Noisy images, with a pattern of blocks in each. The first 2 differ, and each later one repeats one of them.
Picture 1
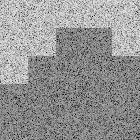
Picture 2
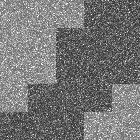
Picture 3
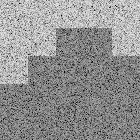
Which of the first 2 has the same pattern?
1
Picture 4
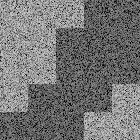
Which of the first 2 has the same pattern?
2
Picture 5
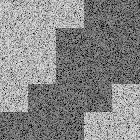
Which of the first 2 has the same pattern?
2
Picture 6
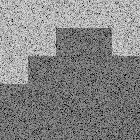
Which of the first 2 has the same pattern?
1
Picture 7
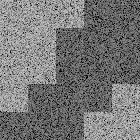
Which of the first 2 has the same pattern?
2
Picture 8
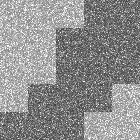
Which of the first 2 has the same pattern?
2
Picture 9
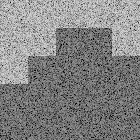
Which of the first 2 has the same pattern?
1
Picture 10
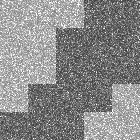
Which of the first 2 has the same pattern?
2
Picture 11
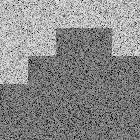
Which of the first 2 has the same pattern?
1
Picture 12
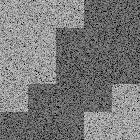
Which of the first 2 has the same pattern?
2
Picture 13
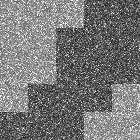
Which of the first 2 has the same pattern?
2
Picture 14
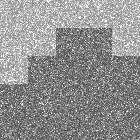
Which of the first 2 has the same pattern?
1
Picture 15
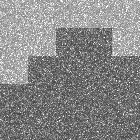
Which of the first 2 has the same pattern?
1
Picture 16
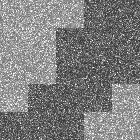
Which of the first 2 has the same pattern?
2
